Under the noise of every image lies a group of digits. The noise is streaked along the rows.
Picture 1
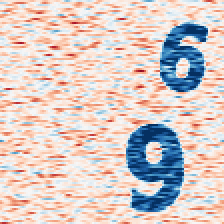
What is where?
top right: 6; bottom right: 9
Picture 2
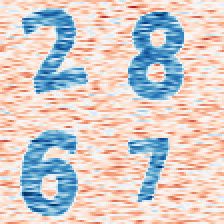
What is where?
top left: 2; top right: 8; bottom left: 6; bottom right: 7
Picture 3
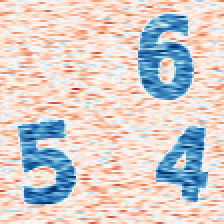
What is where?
top right: 6; bottom left: 5; bottom right: 4
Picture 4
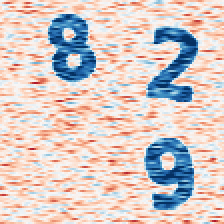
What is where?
top left: 8; top right: 2; bottom right: 9
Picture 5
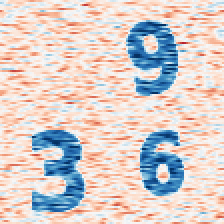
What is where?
top right: 9; bottom left: 3; bottom right: 6
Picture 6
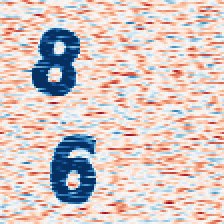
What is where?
top left: 8; bottom left: 6
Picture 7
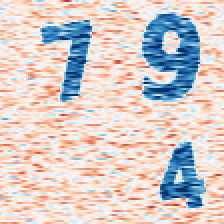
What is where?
top left: 7; top right: 9; bottom right: 4
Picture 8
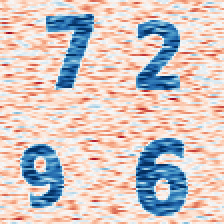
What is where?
top left: 7; top right: 2; bottom left: 9; bottom right: 6
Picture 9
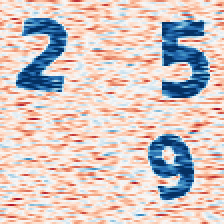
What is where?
top left: 2; top right: 5; bottom right: 9
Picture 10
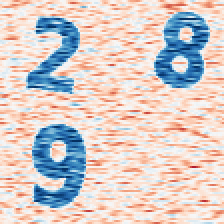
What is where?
top left: 2; top right: 8; bottom left: 9
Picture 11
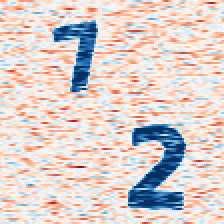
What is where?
top left: 7; bottom right: 2
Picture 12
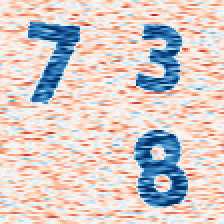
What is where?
top left: 7; top right: 3; bottom right: 8
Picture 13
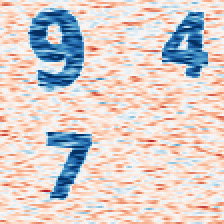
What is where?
top left: 9; top right: 4; bottom left: 7
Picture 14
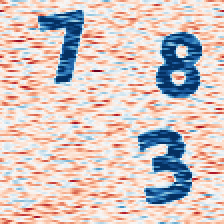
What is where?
top left: 7; top right: 8; bottom right: 3
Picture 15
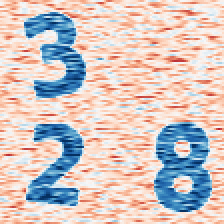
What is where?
top left: 3; bottom left: 2; bottom right: 8
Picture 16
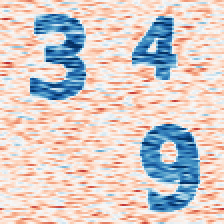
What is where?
top left: 3; top right: 4; bottom right: 9
